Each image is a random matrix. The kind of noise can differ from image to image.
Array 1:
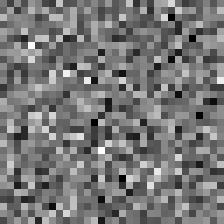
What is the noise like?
independent entries
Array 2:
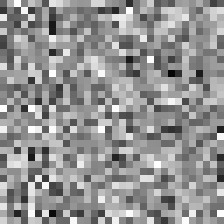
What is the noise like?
low rank plus noise
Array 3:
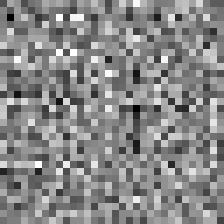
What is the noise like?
low rank plus noise
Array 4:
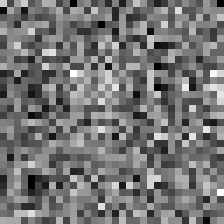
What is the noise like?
low rank plus noise
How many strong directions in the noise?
two
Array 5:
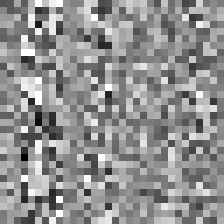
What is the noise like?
columns of uneven size
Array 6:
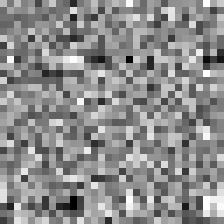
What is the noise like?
low rank plus noise
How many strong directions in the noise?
one
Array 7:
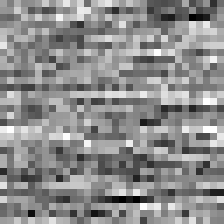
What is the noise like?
streaked along the rows
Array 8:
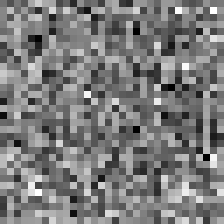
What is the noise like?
low rank plus noise
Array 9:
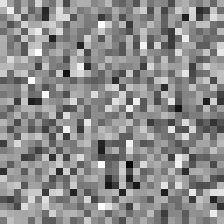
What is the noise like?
low rank plus noise
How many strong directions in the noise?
five to eight
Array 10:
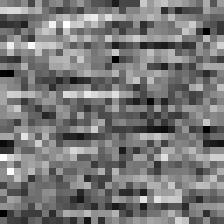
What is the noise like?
streaked along the rows
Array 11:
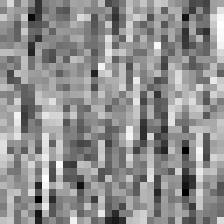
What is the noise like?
streaked along the columns
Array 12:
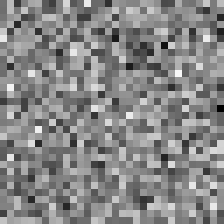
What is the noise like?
low rank plus noise
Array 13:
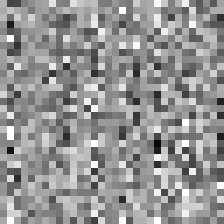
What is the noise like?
columns of uneven size
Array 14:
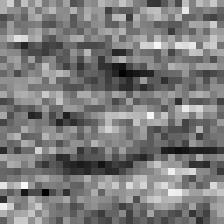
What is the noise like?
streaked along the rows
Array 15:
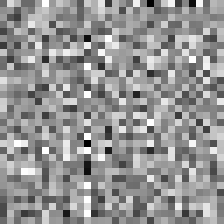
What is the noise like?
low rank plus noise
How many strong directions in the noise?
two
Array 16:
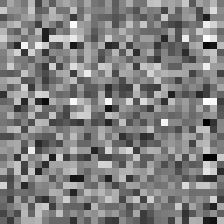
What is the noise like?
low rank plus noise
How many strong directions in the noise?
one
